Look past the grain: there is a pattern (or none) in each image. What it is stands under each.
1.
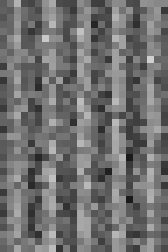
vertical stripes
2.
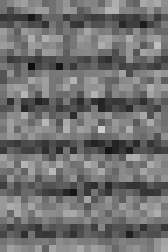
horizontal stripes
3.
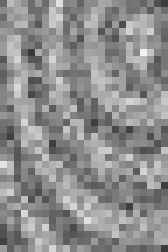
rings round one point
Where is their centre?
top right
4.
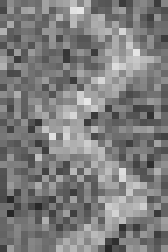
a wavy band
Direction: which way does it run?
top to bottom
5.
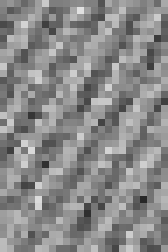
diagonal stripes
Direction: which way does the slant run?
bottom left to top right
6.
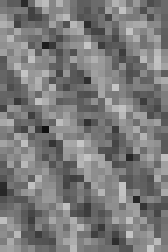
diagonal stripes
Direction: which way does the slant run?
top left to bottom right
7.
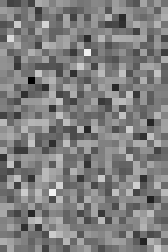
only noise
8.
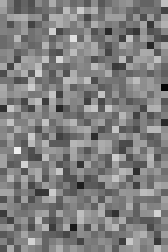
only noise
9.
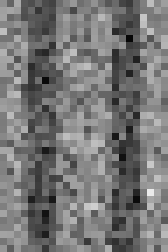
vertical stripes
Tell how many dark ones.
2
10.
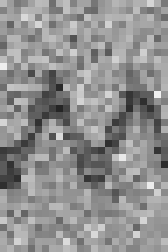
a wavy band
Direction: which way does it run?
left to right
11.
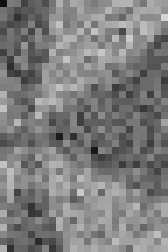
spokes from one point
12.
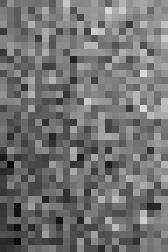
a smooth slope
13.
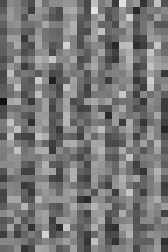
vertical stripes
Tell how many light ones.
6
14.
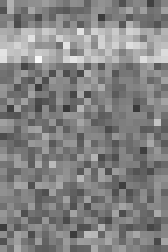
one horizontal stripe
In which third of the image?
top
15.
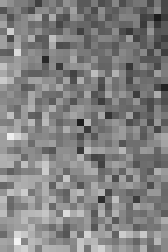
a smooth slope
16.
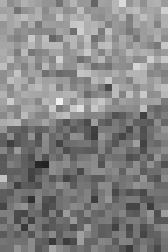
a sharp edge
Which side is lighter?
top
